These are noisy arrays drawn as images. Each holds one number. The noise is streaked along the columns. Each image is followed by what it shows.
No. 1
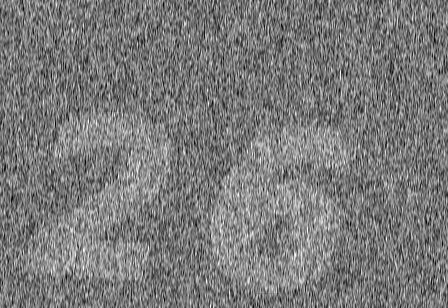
26
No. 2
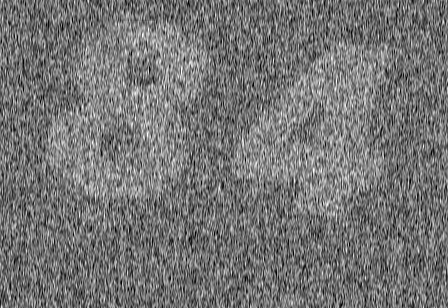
84
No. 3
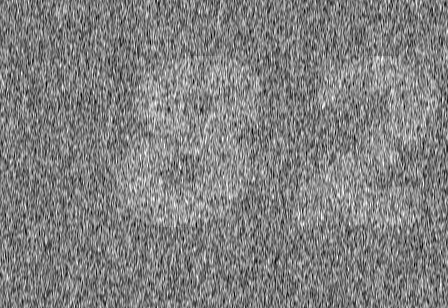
82
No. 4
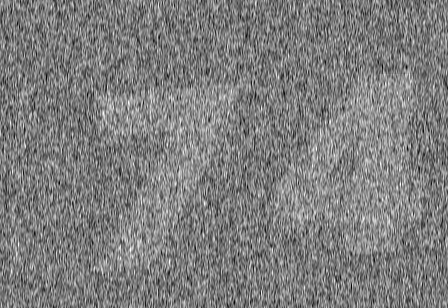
74
